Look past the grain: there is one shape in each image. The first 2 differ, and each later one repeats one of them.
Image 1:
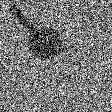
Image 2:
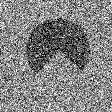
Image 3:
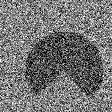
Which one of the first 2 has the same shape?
2
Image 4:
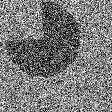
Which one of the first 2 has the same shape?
2
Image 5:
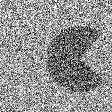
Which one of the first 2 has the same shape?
2
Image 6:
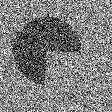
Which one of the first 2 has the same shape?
2
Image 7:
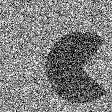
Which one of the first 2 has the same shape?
2
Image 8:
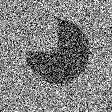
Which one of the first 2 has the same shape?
2
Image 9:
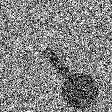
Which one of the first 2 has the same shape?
1
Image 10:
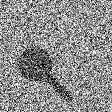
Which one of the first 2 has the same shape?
1
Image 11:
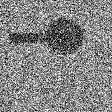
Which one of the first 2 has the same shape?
1
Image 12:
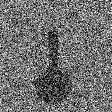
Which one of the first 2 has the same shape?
1
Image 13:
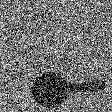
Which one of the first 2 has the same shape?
1
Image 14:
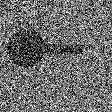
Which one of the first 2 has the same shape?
1
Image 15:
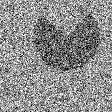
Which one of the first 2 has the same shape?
2
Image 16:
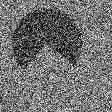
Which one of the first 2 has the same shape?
2
